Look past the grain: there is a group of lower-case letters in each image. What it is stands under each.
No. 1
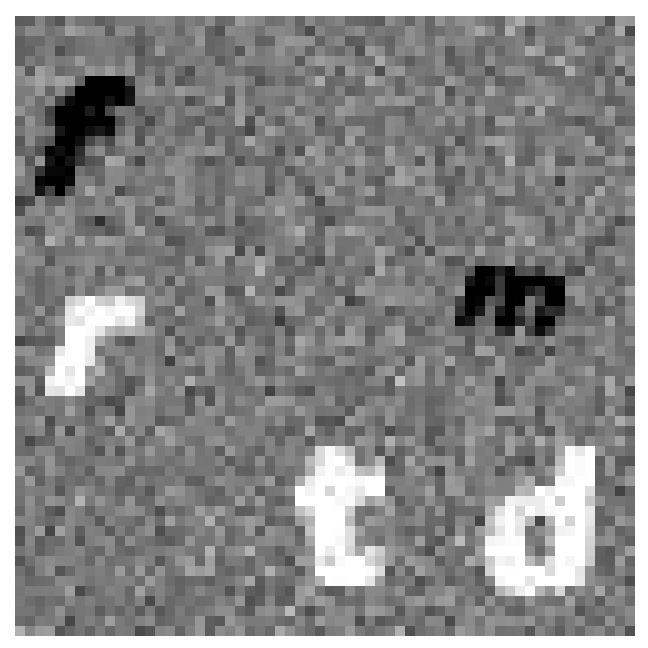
top left: dark f; middle left: light r; middle right: dark m; bottom middle: light t; bottom right: light d
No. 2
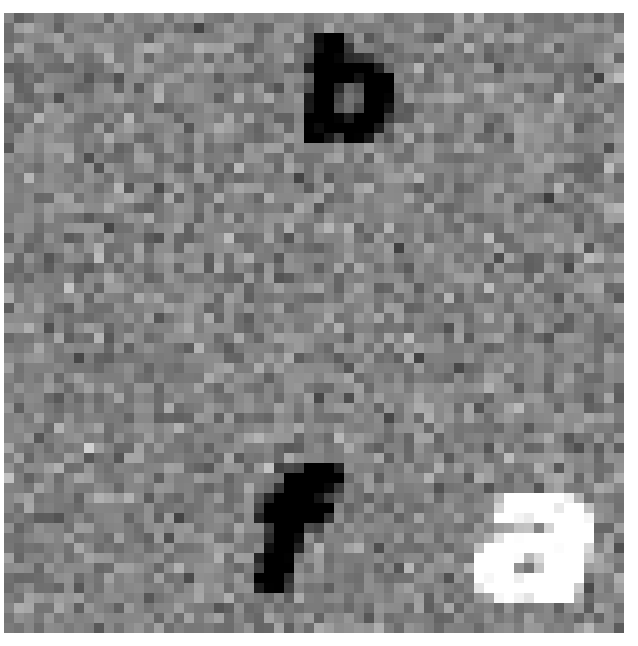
top middle: dark b; bottom middle: dark f; bottom right: light a
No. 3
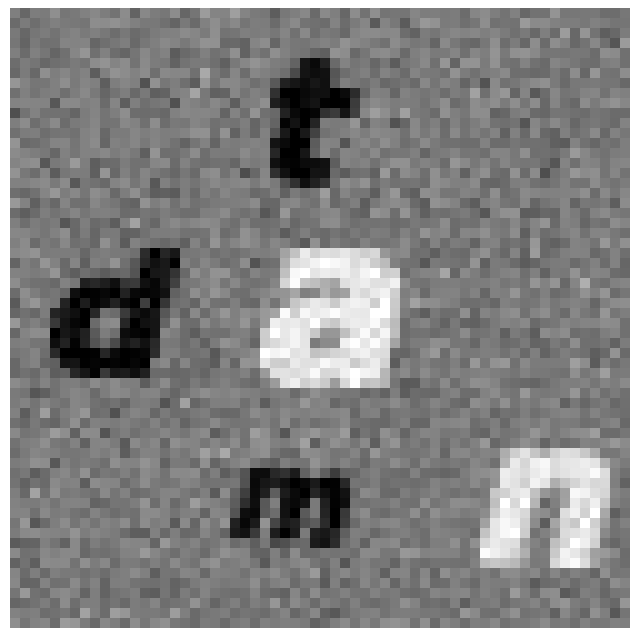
top middle: dark t; middle left: dark d; centre: light a; bottom middle: dark m; bottom right: light n
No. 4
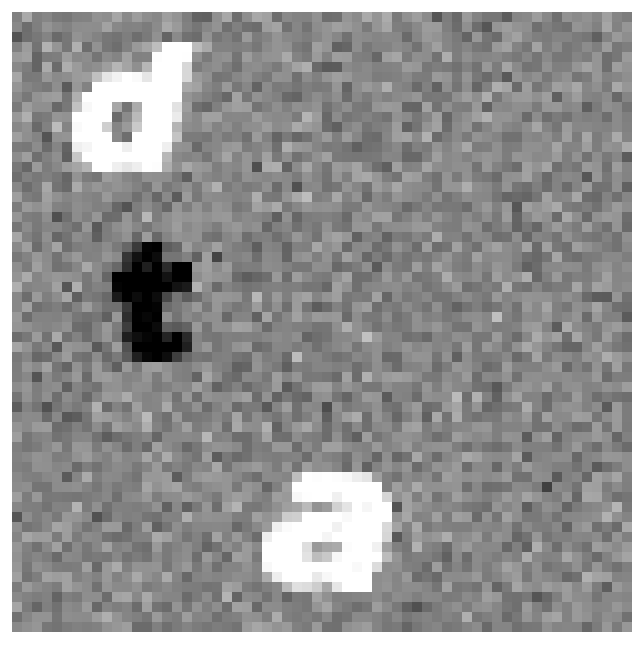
top left: light d; middle left: dark t; bottom middle: light a
